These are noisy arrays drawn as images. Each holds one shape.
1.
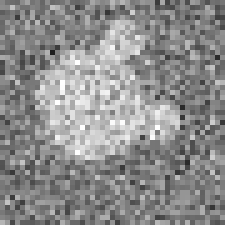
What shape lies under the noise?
bear's head
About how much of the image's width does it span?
two thirds
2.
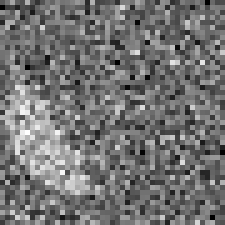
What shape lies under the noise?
umbrella
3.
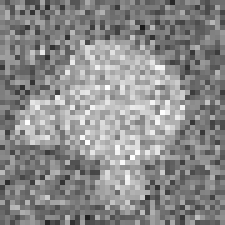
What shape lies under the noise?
bear's head
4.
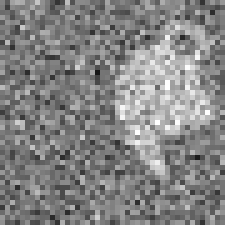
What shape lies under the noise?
teapot
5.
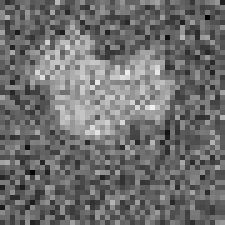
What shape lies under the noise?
car
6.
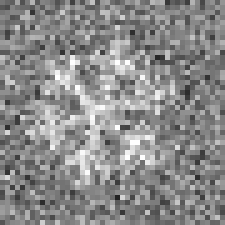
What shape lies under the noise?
snowflake
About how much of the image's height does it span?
two thirds
